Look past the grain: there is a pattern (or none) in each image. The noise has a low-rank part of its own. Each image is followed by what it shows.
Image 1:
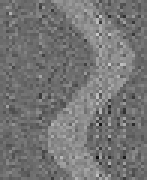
a wavy band
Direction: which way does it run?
top to bottom
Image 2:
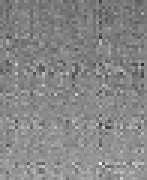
a smooth slope
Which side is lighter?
bottom
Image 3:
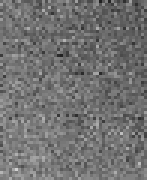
a smooth slope
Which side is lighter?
bottom left
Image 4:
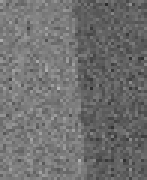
a sharp edge
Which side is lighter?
left
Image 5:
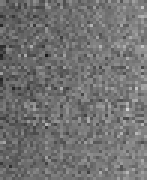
a smooth slope
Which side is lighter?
right
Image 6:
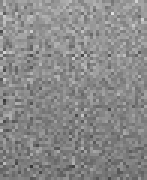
a smooth slope
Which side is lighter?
top
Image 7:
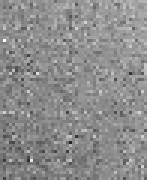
a smooth slope
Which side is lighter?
top right
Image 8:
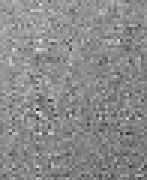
a smooth slope
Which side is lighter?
top left
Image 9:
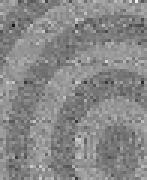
rings round one point
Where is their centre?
bottom right
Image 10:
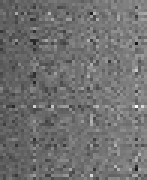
a smooth slope
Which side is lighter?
right
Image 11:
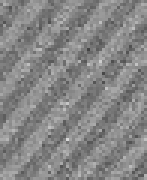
diagonal stripes
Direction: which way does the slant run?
bottom left to top right
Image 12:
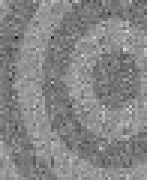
rings round one point
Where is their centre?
middle right
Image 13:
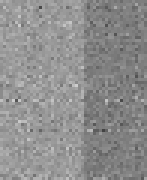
a sharp edge
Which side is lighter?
left
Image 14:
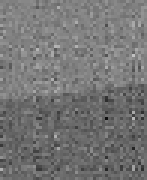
a sharp edge
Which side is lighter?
top
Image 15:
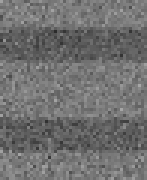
horizontal stripes
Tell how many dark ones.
2
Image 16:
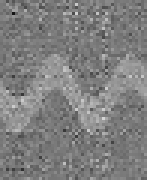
a wavy band
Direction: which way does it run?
left to right
